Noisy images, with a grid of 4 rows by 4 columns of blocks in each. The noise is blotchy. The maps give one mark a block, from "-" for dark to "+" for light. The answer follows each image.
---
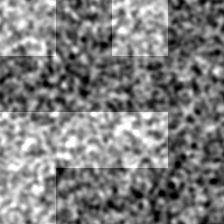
+ - + -
- - - -
+ + + -
+ - - -
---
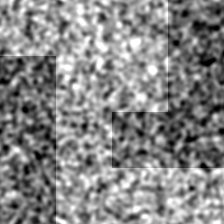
+ + + -
- + + -
- + - -
- + + +
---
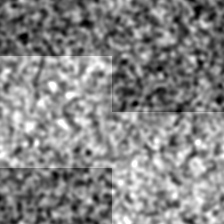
- - - -
+ + - -
+ + + +
- - + +
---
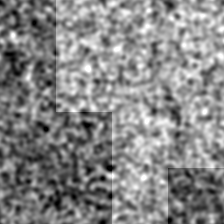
- + + +
- + + +
- - + +
- - + -
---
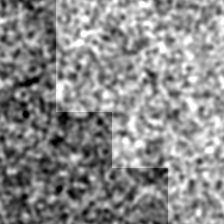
- + + +
- + + +
- - + +
- - - +
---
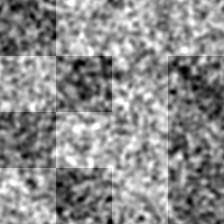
- + + +
+ - + -
- + + -
+ - + -
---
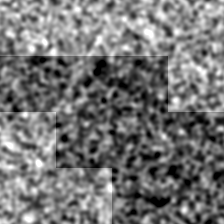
+ + + +
- - - +
+ - - -
+ + - -
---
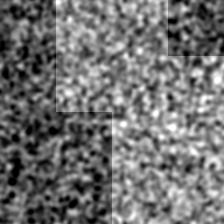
- + + -
- + + +
- - + +
- - + +
